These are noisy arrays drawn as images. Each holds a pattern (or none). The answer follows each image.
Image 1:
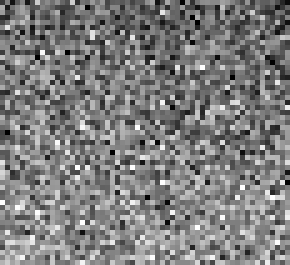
a smooth slope
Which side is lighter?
bottom
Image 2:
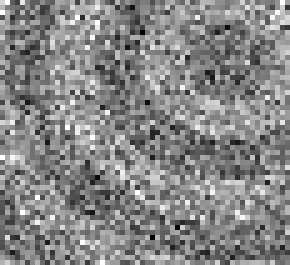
rings round one point
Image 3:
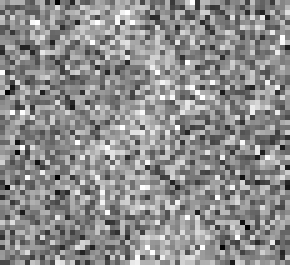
a wavy band
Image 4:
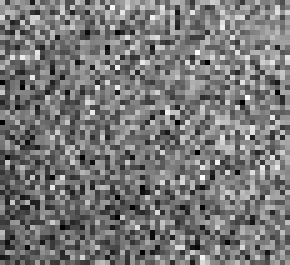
a smooth slope
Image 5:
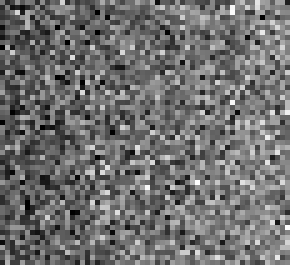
a smooth slope
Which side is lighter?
right
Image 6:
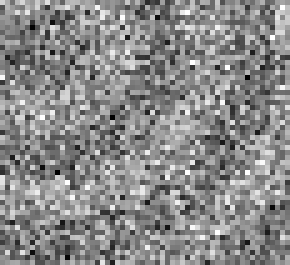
rings round one point
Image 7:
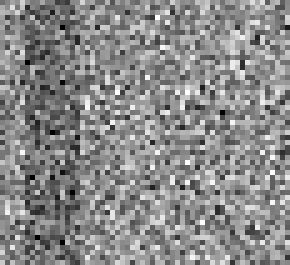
one vertical stripe
